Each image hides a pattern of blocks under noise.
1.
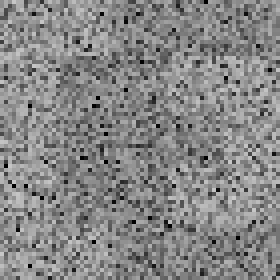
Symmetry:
top and bottom mirror each other
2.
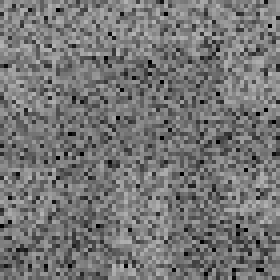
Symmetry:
left and right mirror each other
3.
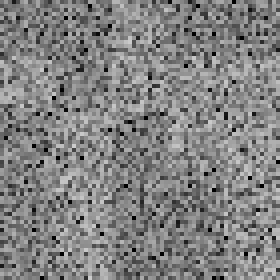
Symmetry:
no symmetry
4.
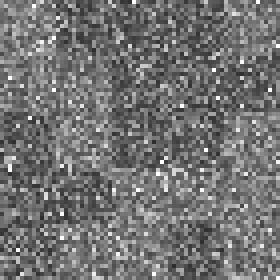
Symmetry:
no symmetry
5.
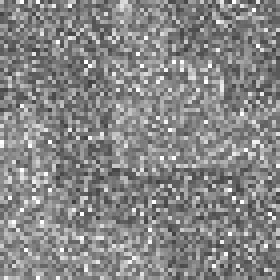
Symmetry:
mirrored about the diagonal from the bottom left
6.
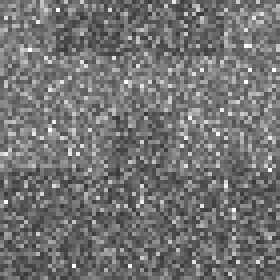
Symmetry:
left and right mirror each other
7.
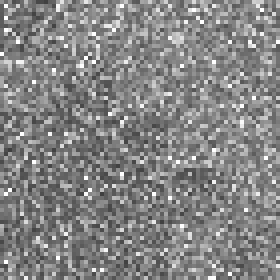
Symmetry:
mirrored about the diagonal from the bottom left
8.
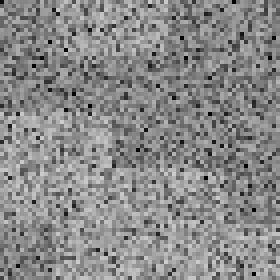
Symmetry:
no symmetry
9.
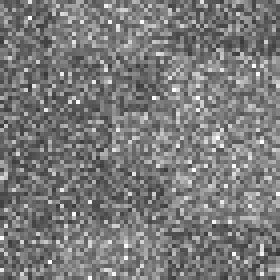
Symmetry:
top and bottom mirror each other
